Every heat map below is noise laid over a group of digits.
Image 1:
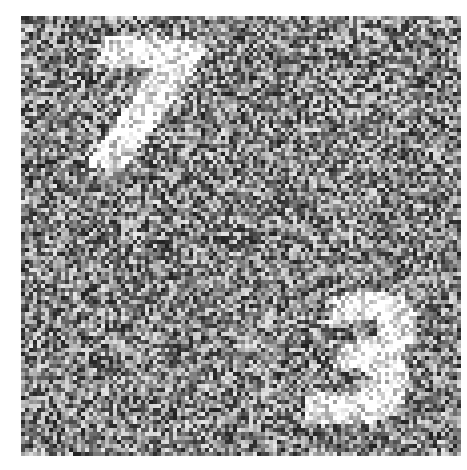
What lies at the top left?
7
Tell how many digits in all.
2
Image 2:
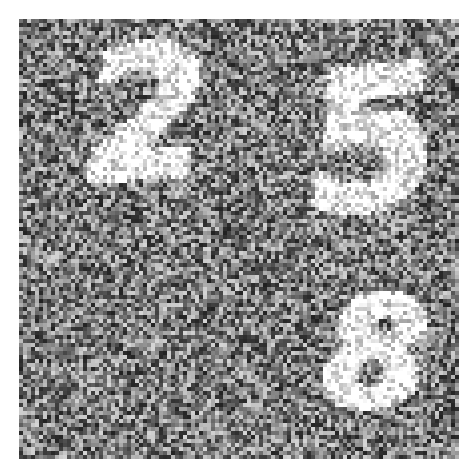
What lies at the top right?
5
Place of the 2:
top left
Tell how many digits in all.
3
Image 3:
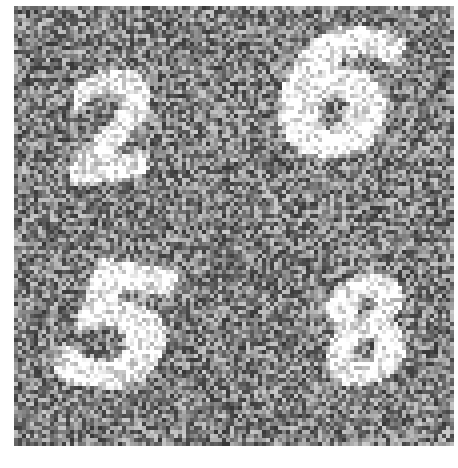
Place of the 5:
bottom left
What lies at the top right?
6
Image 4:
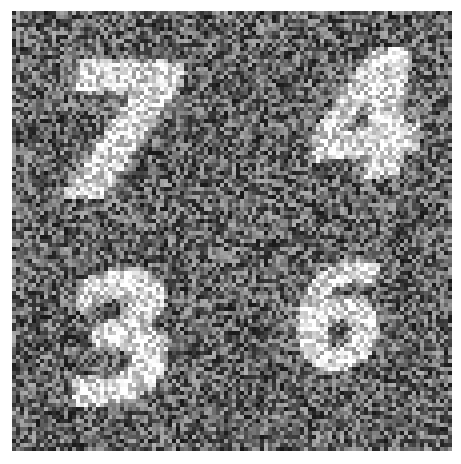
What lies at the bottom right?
6
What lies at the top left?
7
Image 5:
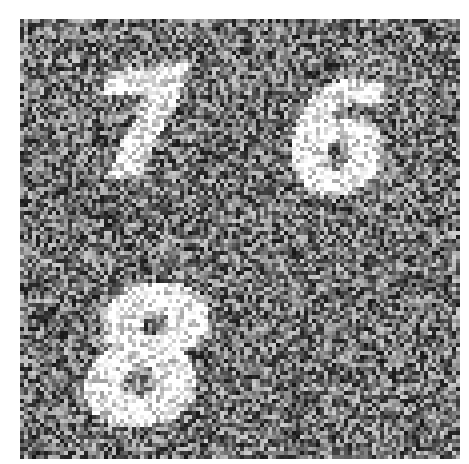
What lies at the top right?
6
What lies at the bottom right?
nothing
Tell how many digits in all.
3
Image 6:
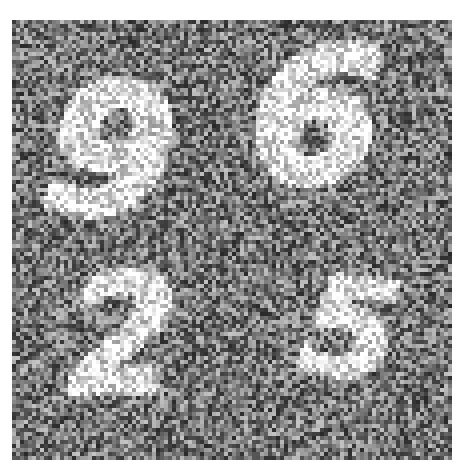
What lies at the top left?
9
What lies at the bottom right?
5
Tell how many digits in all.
4
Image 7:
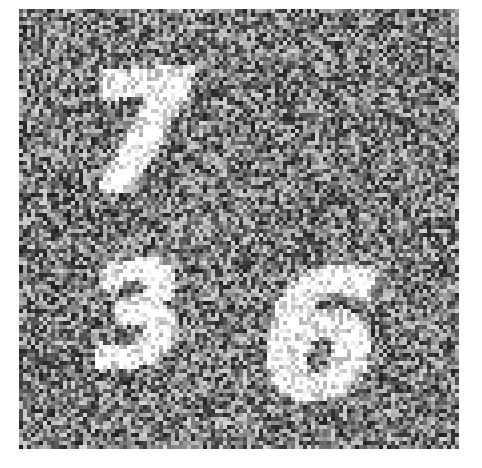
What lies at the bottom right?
6
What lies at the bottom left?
3
